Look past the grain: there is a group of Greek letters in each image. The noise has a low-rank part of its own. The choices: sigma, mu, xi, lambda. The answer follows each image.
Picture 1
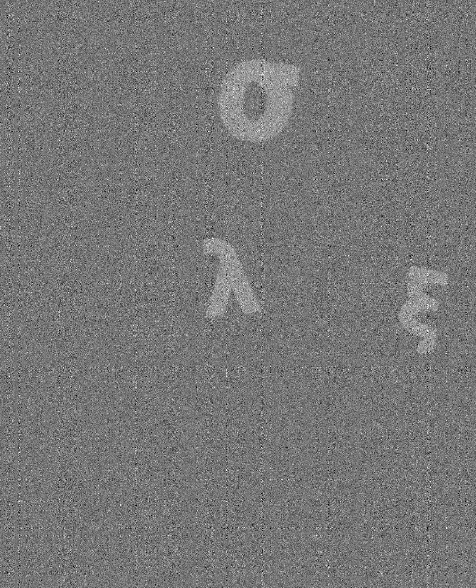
top middle: sigma; centre: lambda; middle right: xi
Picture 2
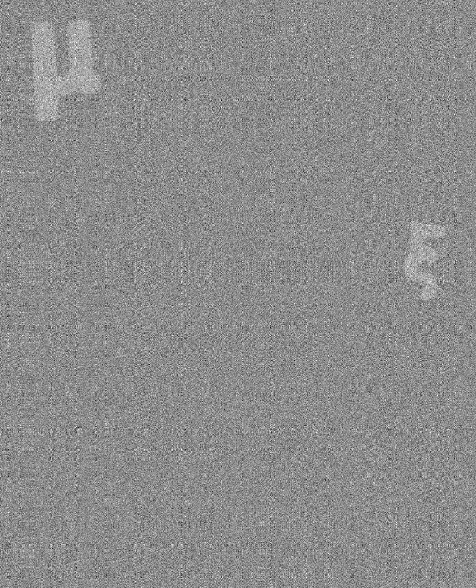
top left: mu; middle right: xi
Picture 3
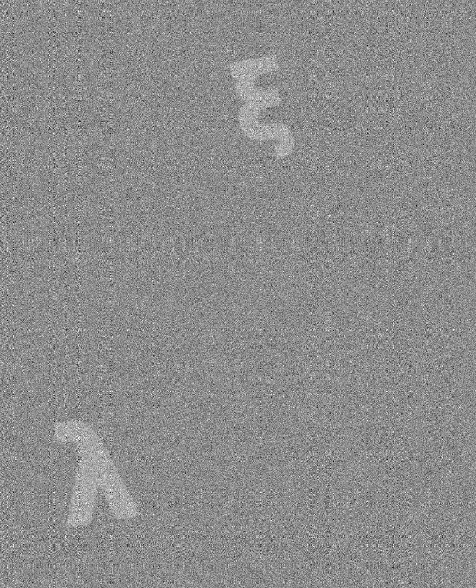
top middle: xi; bottom left: lambda
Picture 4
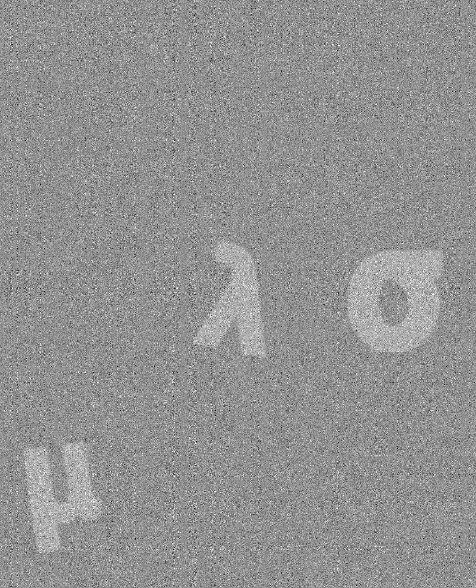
centre: lambda; middle right: sigma; bottom left: mu
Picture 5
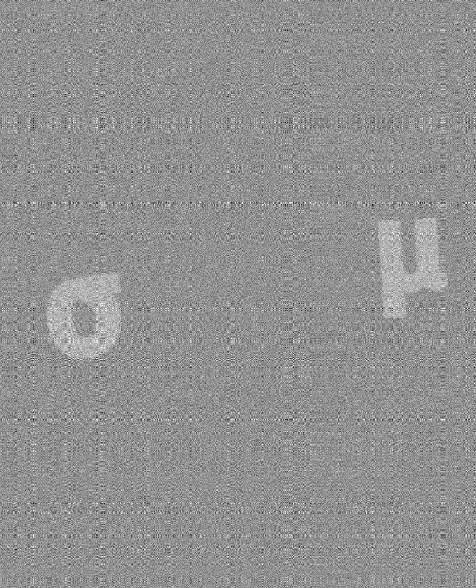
middle left: sigma; middle right: mu
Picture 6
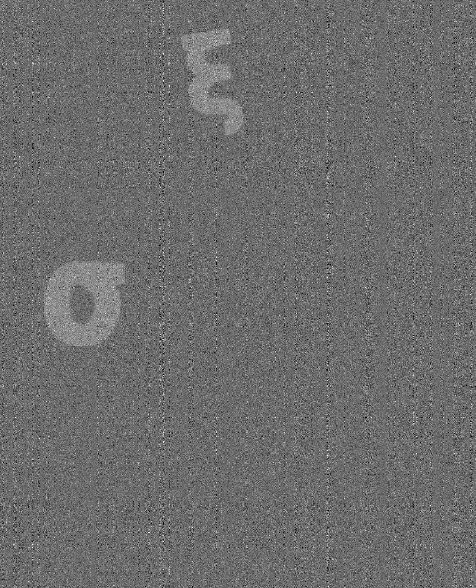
top middle: xi; middle left: sigma
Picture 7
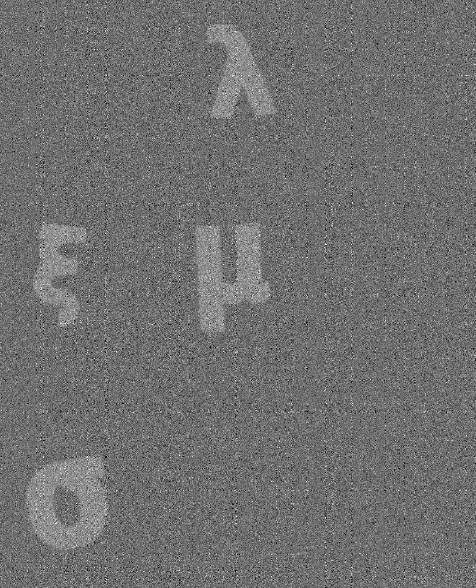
top middle: lambda; middle left: xi; centre: mu; bottom left: sigma
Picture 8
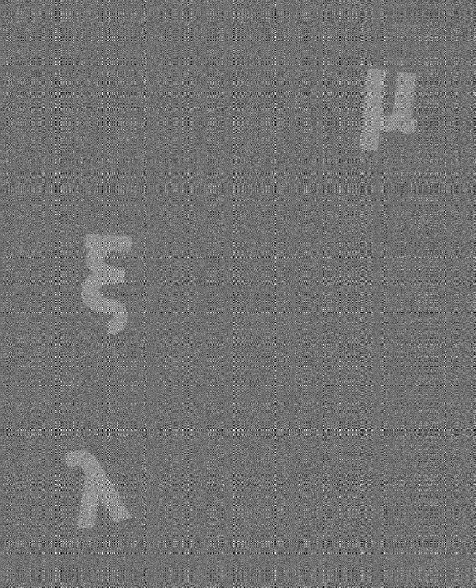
top right: mu; middle left: xi; bottom left: lambda
